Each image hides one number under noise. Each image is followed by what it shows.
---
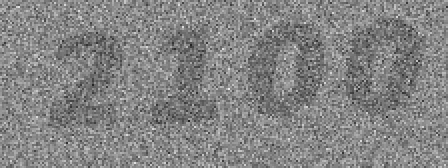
2100
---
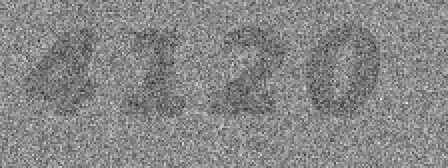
4120
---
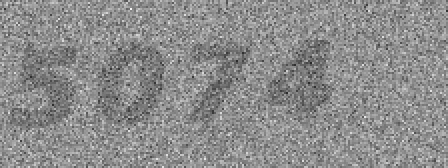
5074
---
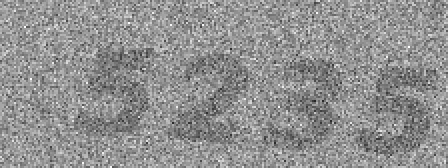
5235
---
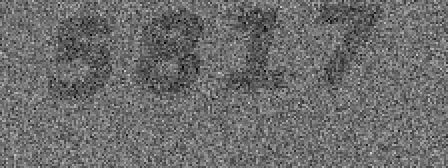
5817
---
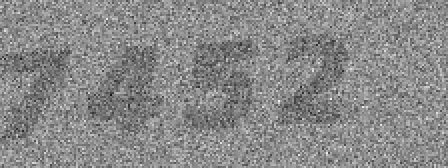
7452
